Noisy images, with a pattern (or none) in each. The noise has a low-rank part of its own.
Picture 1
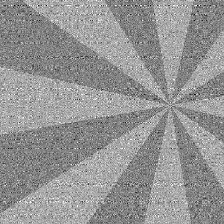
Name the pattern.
spokes from one point
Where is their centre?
middle right
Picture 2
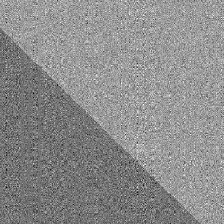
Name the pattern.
a sharp edge
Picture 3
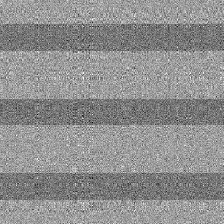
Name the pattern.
horizontal stripes
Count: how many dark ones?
3
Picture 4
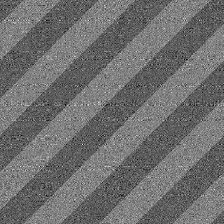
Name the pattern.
diagonal stripes
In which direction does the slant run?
bottom left to top right
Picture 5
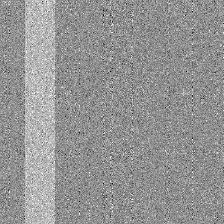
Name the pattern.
one vertical stripe
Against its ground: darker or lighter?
lighter
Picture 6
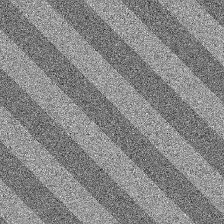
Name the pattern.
diagonal stripes
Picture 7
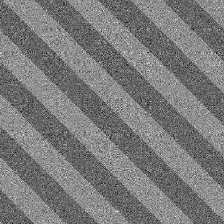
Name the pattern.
diagonal stripes
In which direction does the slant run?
top left to bottom right
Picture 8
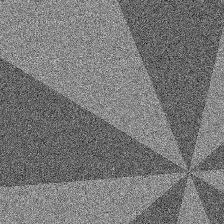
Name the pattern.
spokes from one point
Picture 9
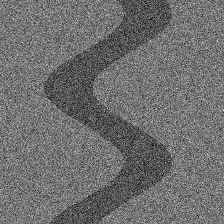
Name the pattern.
a wavy band
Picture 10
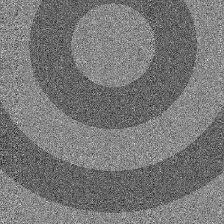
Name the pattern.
rings round one point
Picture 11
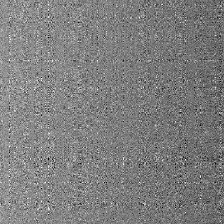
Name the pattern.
a smooth slope
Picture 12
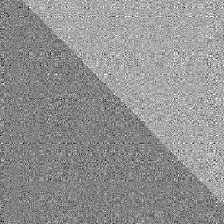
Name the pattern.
a sharp edge
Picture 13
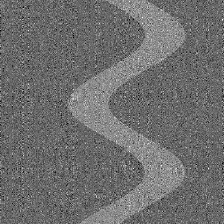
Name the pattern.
a wavy band
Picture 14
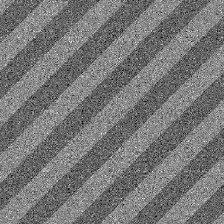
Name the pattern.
diagonal stripes
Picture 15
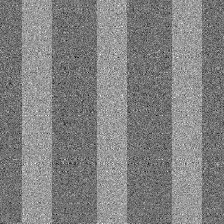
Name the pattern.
vertical stripes
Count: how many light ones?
3
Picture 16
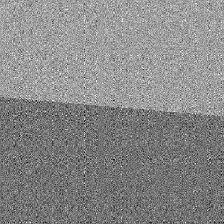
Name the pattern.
a sharp edge
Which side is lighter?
top
